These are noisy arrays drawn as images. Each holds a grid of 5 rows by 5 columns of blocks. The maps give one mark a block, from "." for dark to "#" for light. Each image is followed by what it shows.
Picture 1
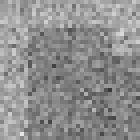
# # # # #
# . . . #
# . . . .
# . . . .
# . . . .
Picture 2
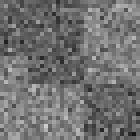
. . . # #
. . . # #
# . . # #
# # # . .
# # # . .
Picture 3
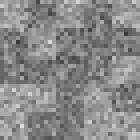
# . # . #
. # . . .
. . . . #
# # . # .
# . . # #
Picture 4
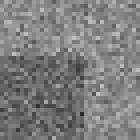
# # # # #
# # # # #
. . . # #
. . . # #
. . . # #
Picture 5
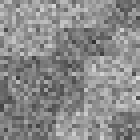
# # # # .
# # . . #
. . . # #
. . . # #
. . # # .
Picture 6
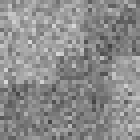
# # # . .
# # # . .
# # . . #
. . . . #
. . . . #
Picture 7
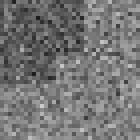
. . . # #
. . . # #
. . # # #
# # # # #
# # # # #
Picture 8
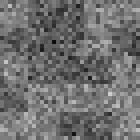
# . . # #
. . . # .
# . . . #
. # # # #
# # . . #
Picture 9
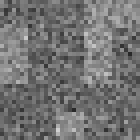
. . . # #
# . . # .
# . . # .
. . . . .
. . # . .
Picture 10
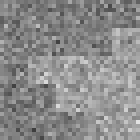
. . . . .
. . . . #
. # # # #
. . # # #
. . . # #
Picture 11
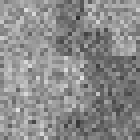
# # . # #
# # . . #
# # # . .
# # # . .
# # . . .
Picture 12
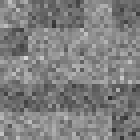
# . . # .
. # # # #
# # # # #
. . . . .
# # # # .
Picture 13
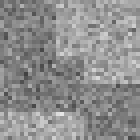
. . # # #
. . # # #
. . . # #
. . . . .
# # # . .
